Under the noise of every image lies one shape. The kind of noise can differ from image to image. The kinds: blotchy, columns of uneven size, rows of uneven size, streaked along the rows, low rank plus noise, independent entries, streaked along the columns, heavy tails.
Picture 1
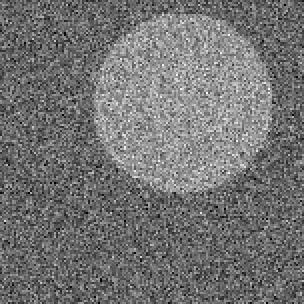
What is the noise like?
independent entries
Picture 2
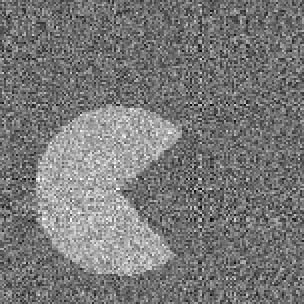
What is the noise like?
low rank plus noise
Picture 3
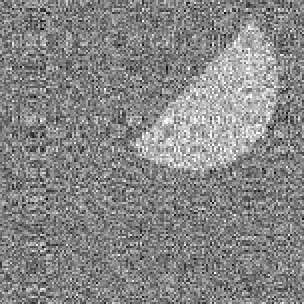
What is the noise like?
low rank plus noise
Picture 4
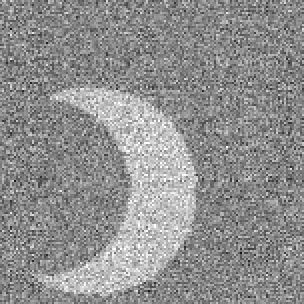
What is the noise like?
low rank plus noise
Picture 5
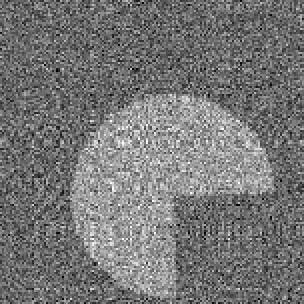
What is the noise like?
low rank plus noise
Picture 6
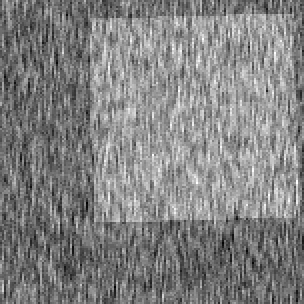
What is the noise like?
streaked along the columns
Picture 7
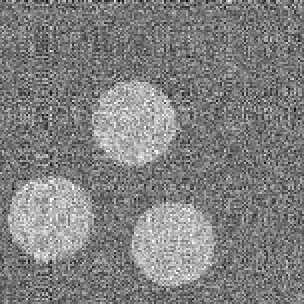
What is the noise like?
low rank plus noise
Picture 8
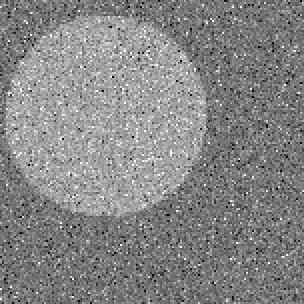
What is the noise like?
heavy tails
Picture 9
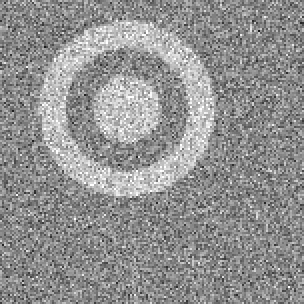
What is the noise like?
independent entries
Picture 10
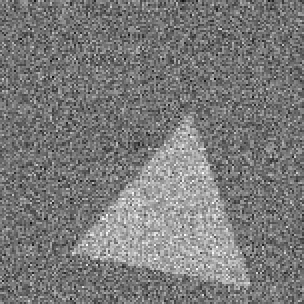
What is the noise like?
low rank plus noise
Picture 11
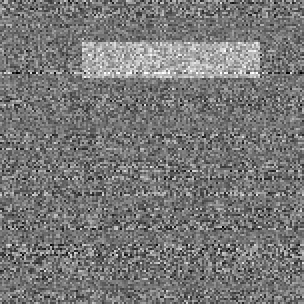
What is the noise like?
rows of uneven size
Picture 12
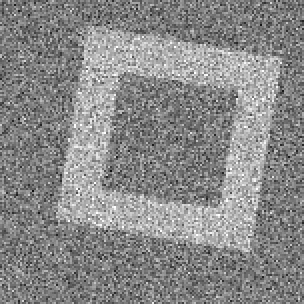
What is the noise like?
independent entries
